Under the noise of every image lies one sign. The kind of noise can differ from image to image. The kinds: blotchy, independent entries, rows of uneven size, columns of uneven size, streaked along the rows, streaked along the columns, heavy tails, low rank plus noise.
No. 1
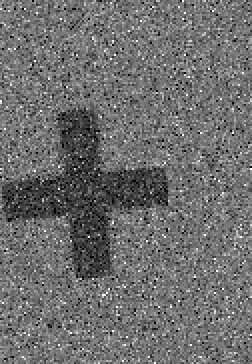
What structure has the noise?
heavy tails
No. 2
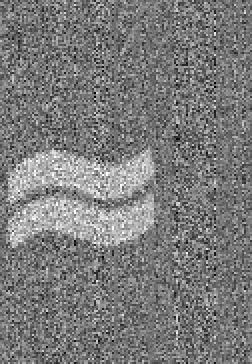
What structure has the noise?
columns of uneven size
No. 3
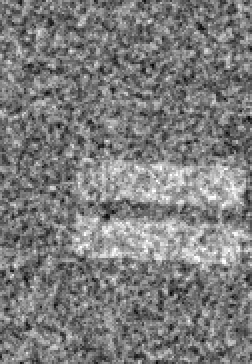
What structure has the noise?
blotchy
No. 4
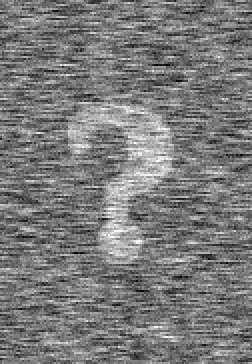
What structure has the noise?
streaked along the rows
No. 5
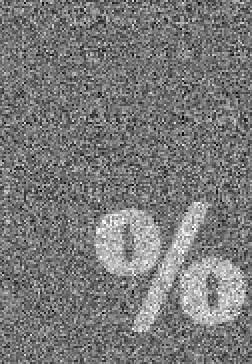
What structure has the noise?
low rank plus noise
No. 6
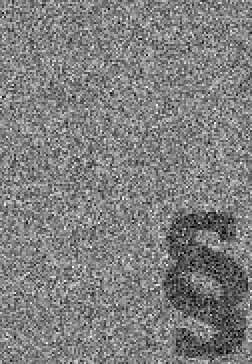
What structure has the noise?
independent entries
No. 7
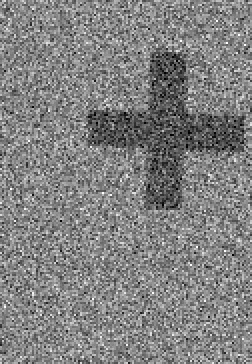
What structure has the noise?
independent entries
